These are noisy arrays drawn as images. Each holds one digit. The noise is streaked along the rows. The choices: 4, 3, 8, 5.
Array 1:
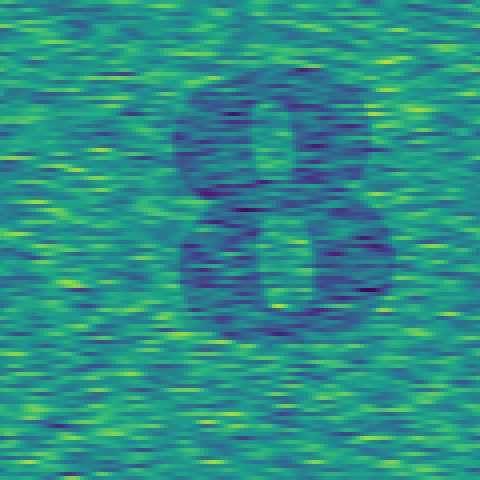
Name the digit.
8
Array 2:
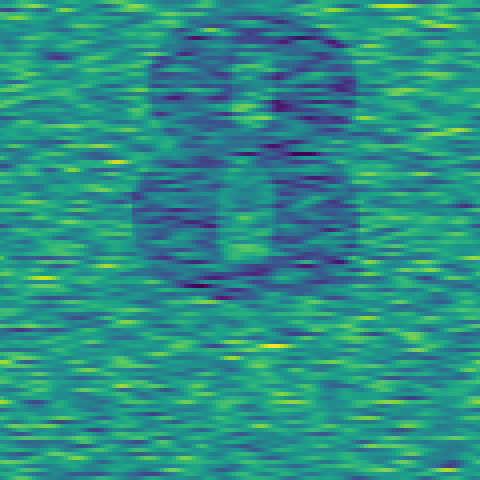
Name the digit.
8
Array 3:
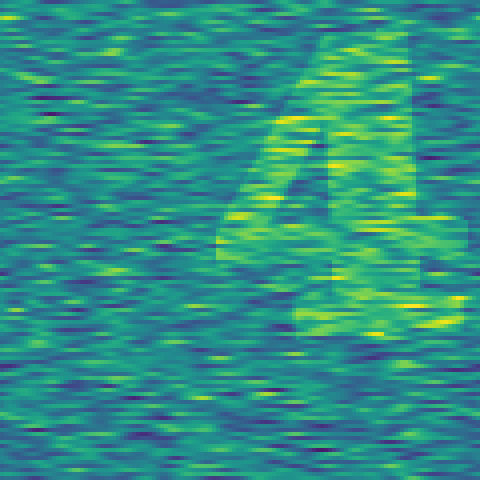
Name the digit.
4
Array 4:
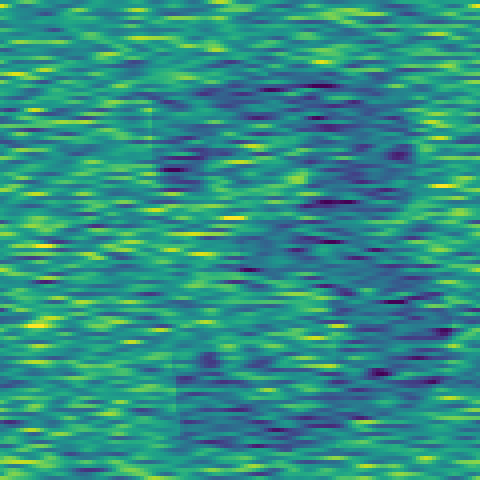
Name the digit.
3
